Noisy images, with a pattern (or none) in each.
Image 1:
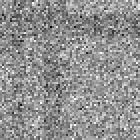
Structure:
bands of rows crossing bands of columns
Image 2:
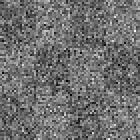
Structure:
a checkerboard
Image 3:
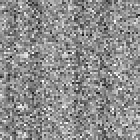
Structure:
bands of columns
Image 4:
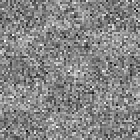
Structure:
a checkerboard
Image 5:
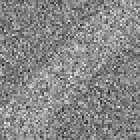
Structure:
a diagonal band
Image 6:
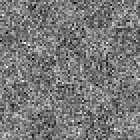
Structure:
a checkerboard
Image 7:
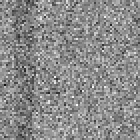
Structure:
one band of columns
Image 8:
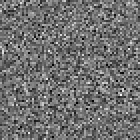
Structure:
only noise
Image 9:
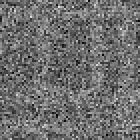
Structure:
bands of rows crossing bands of columns
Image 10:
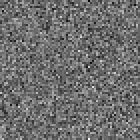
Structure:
only noise
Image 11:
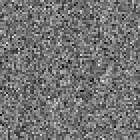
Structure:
only noise
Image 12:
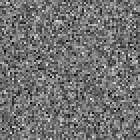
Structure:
only noise
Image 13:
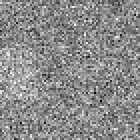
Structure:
one block
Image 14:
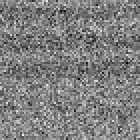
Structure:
bands of rows
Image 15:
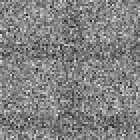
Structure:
bands of rows crossing bands of columns
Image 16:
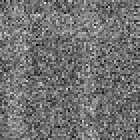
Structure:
bands of rows crossing bands of columns
